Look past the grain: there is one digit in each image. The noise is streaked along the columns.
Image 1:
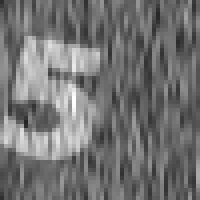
5
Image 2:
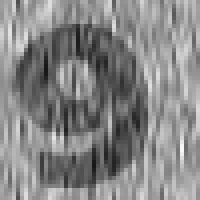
9
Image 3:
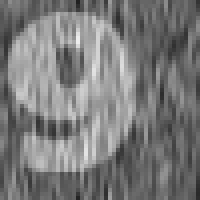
9
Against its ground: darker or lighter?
lighter
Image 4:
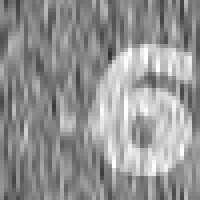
6
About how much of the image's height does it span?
two thirds
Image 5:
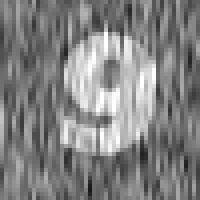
9
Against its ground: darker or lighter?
lighter
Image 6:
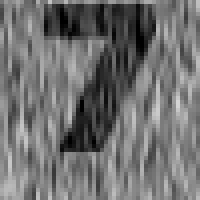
7
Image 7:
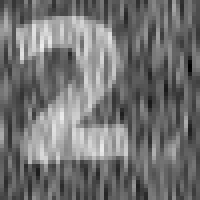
2
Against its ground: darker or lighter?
lighter
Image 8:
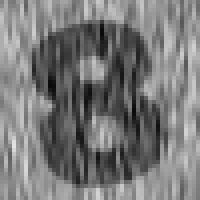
8
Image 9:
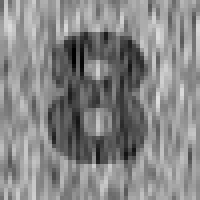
8
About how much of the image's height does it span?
two thirds
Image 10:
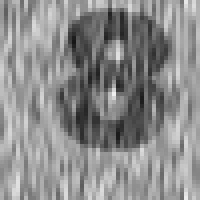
8
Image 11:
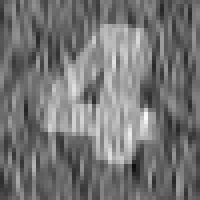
4
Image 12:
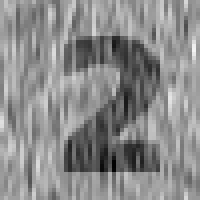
2
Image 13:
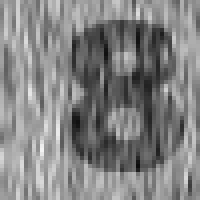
8
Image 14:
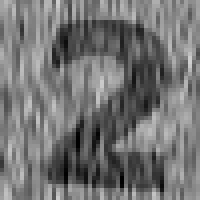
2
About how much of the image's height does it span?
nearly all
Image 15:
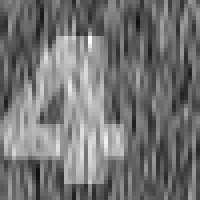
4
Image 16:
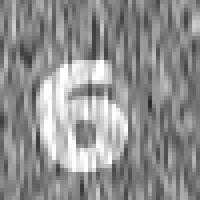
6
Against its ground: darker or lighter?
lighter
